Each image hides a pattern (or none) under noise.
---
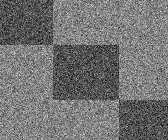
blocks along the diagonal
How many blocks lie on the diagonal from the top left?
3
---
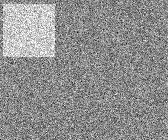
one block
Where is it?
top left
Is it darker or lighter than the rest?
lighter
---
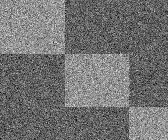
blocks along the diagonal
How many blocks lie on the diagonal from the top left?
3
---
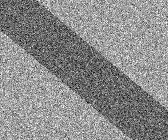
a diagonal band
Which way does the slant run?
top left to bottom right
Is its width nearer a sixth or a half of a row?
a half
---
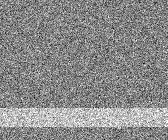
one band of rows
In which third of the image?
bottom
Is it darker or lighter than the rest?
lighter
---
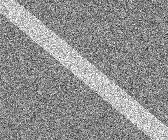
a diagonal band
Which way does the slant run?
top left to bottom right
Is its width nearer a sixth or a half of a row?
a sixth
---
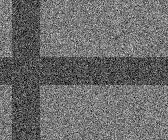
bands of rows crossing bands of columns
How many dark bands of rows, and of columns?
1 and 1
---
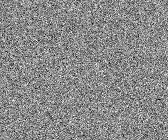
only noise
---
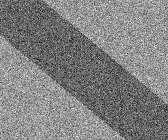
a diagonal band
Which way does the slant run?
top left to bottom right
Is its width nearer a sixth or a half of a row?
a half
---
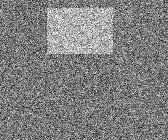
one block
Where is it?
top middle
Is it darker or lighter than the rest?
lighter
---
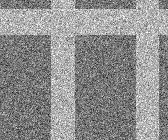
bands of rows crossing bands of columns
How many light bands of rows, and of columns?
1 and 2
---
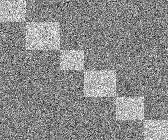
blocks along the diagonal
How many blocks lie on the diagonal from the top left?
6
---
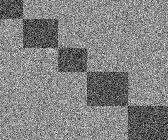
blocks along the diagonal
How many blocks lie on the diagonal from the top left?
5
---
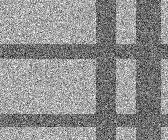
bands of rows crossing bands of columns
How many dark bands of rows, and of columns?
2 and 2
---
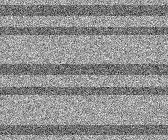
bands of rows
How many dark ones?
5
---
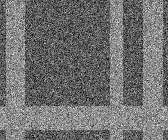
bands of rows crossing bands of columns
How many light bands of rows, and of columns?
1 and 3
